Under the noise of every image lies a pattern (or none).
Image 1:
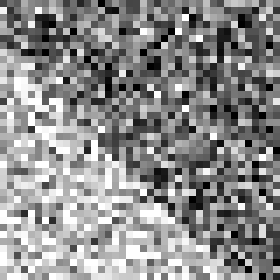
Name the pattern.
a sharp edge
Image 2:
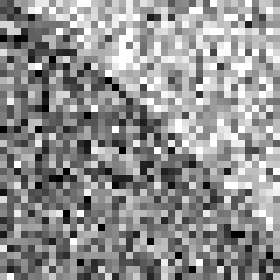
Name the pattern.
a sharp edge
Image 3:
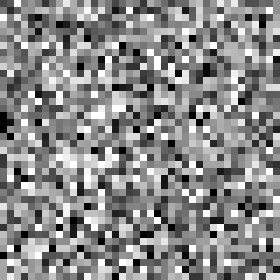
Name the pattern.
only noise
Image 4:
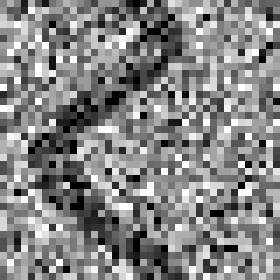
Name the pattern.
a wavy band
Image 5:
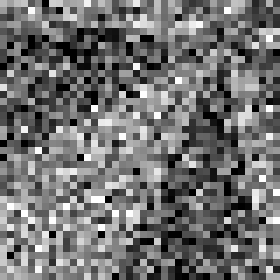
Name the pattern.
spokes from one point
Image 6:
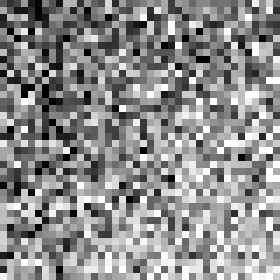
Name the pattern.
a smooth slope
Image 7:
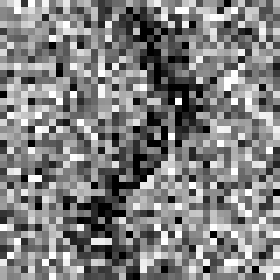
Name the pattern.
a wavy band
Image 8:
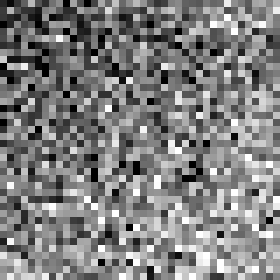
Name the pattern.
a smooth slope
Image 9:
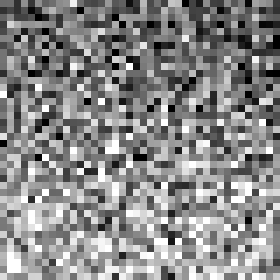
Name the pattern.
a smooth slope
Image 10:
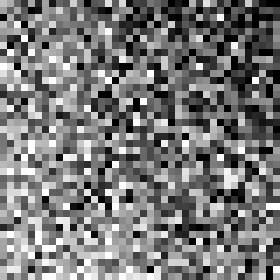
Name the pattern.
a smooth slope
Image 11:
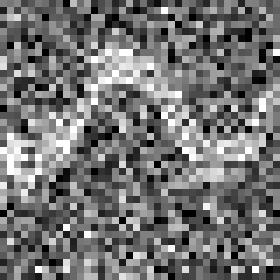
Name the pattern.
a wavy band
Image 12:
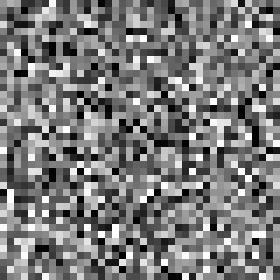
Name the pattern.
only noise
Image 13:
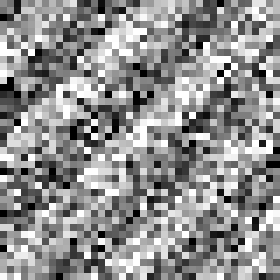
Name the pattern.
diagonal stripes
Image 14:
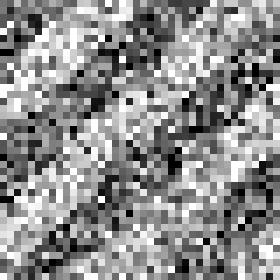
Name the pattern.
diagonal stripes
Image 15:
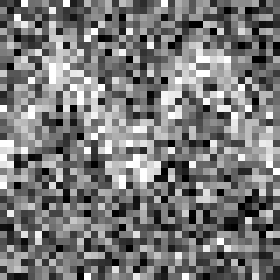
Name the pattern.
a wavy band
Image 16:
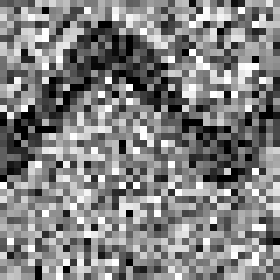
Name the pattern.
a wavy band
